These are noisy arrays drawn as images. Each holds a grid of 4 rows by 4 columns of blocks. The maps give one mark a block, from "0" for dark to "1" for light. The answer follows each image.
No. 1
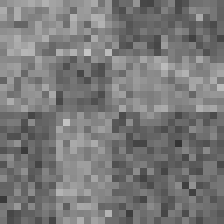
1 1 0 0
1 0 1 1
0 1 0 0
0 1 0 0
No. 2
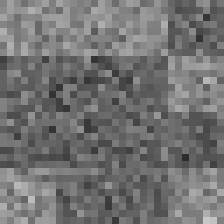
1 1 1 0
0 0 0 1
0 0 0 0
1 0 0 1
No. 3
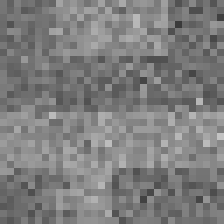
0 1 1 0
0 0 0 0
1 1 1 1
0 1 0 0
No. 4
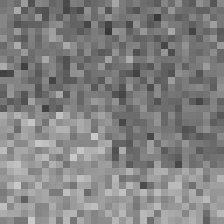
0 0 0 0
0 0 0 0
1 1 0 0
1 1 1 1
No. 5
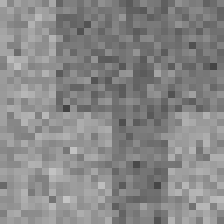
1 0 0 0
1 0 0 0
1 1 0 1
1 1 0 1
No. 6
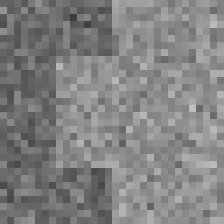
0 0 1 1
0 1 1 1
0 1 1 1
0 0 1 1
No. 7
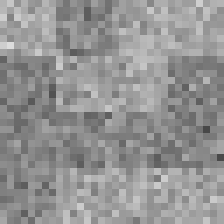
1 0 1 1
0 1 1 0
0 0 0 0
0 1 1 1
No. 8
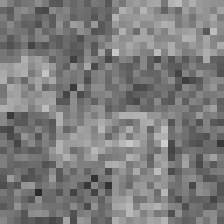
0 0 1 1
1 0 0 0
0 1 1 0
0 0 1 0
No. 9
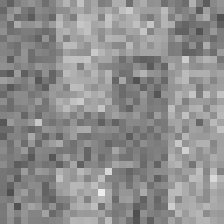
0 1 1 0
0 1 0 1
0 0 0 1
0 1 0 1
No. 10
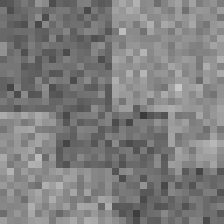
0 0 1 1
0 0 1 1
1 0 0 1
1 1 0 0
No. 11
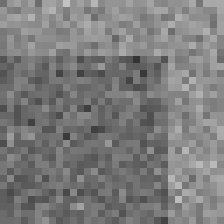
1 1 1 1
0 0 0 1
0 0 0 1
0 0 0 1
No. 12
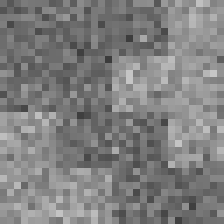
0 0 0 1
0 0 1 1
1 0 0 1
1 1 0 0
